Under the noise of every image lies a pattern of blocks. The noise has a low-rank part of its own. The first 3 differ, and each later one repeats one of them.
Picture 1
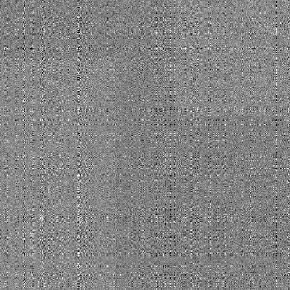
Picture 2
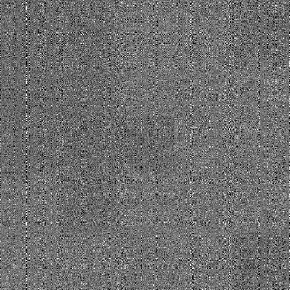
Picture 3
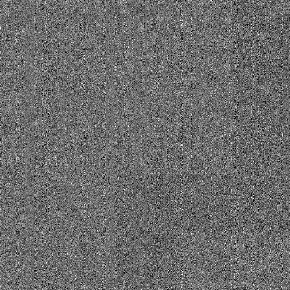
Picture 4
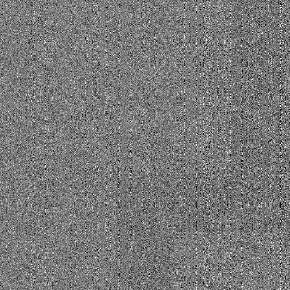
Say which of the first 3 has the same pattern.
3
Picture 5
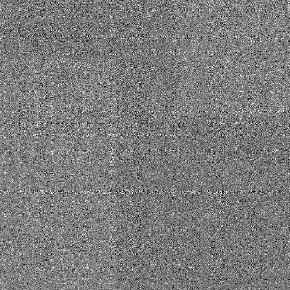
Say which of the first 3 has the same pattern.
1
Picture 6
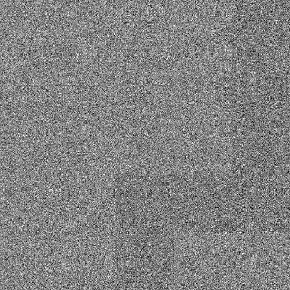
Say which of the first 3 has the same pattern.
3
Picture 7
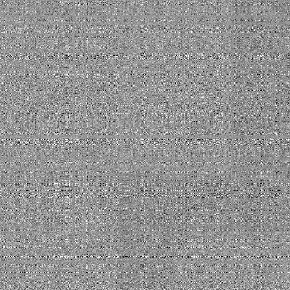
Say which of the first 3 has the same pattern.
3
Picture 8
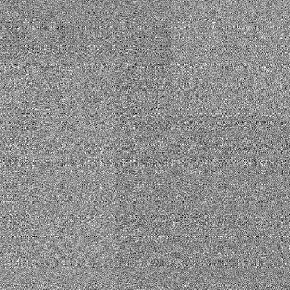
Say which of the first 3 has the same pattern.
1
